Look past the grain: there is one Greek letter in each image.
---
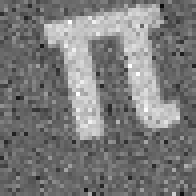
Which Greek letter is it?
pi
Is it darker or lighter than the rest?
lighter
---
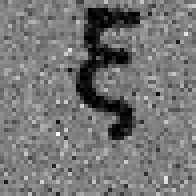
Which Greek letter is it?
xi
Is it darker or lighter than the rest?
darker
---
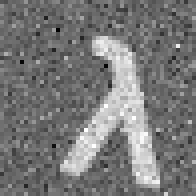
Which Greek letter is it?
lambda
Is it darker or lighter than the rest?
lighter
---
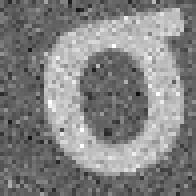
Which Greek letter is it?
sigma
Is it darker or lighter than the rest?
lighter
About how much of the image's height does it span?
nearly all
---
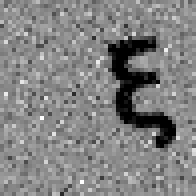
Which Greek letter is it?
xi
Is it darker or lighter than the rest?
darker
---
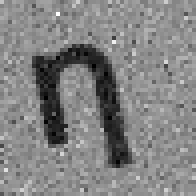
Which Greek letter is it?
eta
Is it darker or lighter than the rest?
darker
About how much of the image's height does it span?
two thirds
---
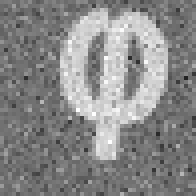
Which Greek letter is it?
phi
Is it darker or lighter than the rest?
lighter
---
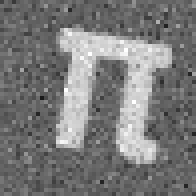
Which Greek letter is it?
pi
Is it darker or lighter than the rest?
lighter
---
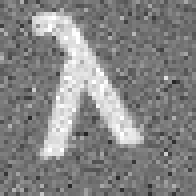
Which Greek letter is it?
lambda
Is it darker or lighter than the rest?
lighter
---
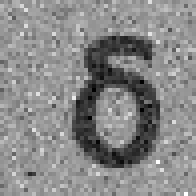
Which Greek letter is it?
delta
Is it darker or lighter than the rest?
darker
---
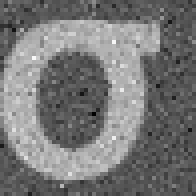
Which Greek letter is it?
sigma
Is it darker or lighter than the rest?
lighter
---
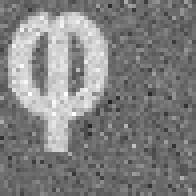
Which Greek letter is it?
phi
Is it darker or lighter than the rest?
lighter
